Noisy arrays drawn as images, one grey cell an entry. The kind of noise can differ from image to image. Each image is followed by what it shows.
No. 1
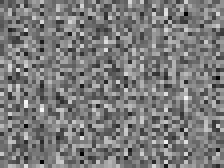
columns of uneven size
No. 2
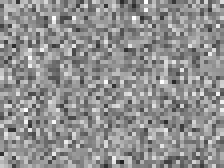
low rank plus noise
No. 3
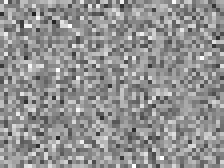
independent entries
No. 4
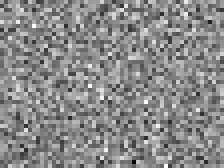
independent entries
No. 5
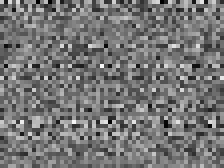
rows of uneven size
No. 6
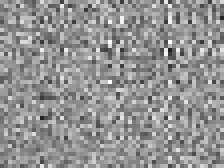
low rank plus noise
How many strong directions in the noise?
one
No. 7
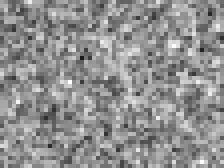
blotchy
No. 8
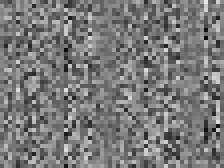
columns of uneven size
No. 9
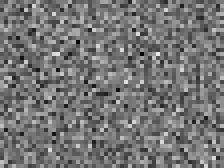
independent entries
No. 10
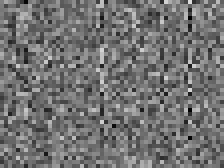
low rank plus noise
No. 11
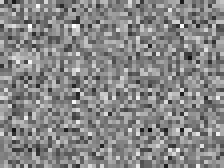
low rank plus noise
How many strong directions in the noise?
one
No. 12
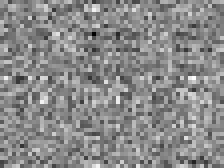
low rank plus noise
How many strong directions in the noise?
two
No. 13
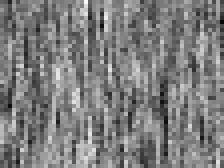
streaked along the columns
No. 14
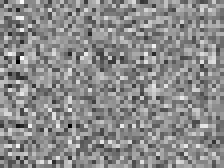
low rank plus noise
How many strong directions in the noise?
three or four
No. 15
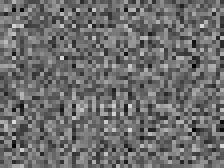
low rank plus noise
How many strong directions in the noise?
two
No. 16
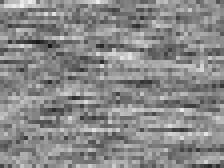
streaked along the rows
